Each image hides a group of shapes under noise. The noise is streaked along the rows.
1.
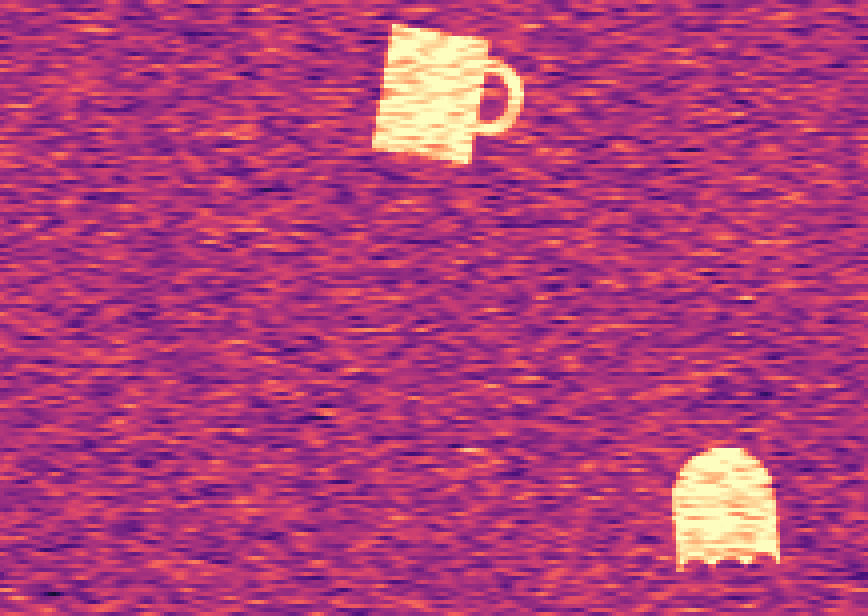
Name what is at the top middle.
cup
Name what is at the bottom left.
nothing
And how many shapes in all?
2
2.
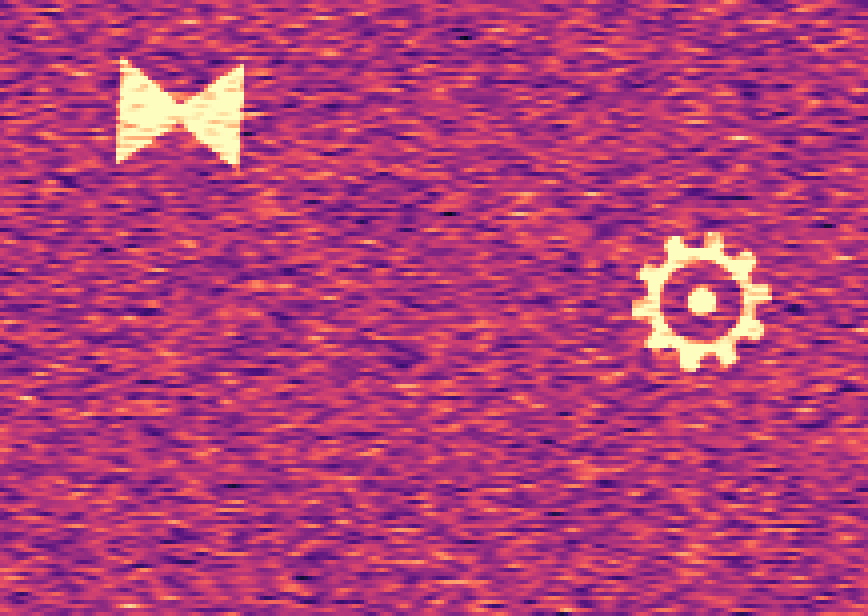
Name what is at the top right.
nothing
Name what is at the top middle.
nothing
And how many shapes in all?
2
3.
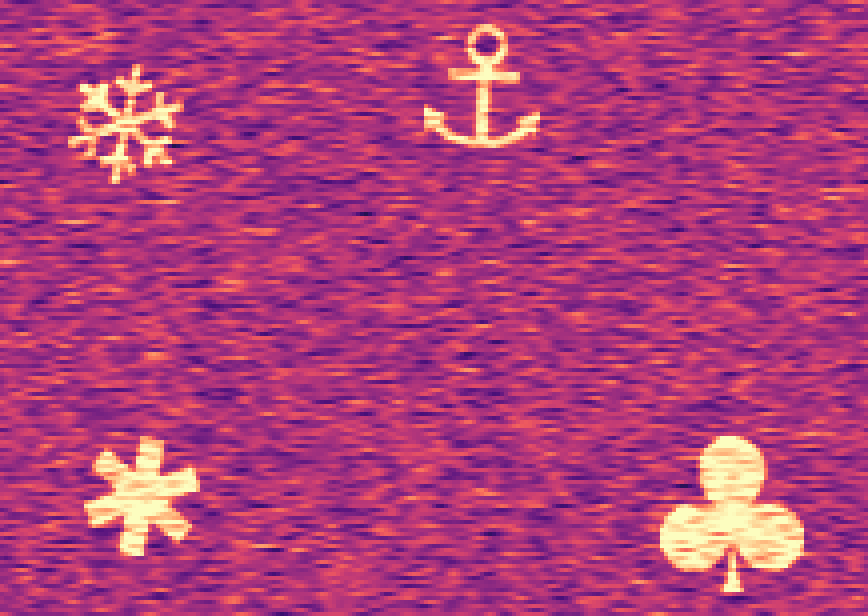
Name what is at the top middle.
anchor
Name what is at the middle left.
nothing
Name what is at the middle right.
nothing
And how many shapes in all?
4
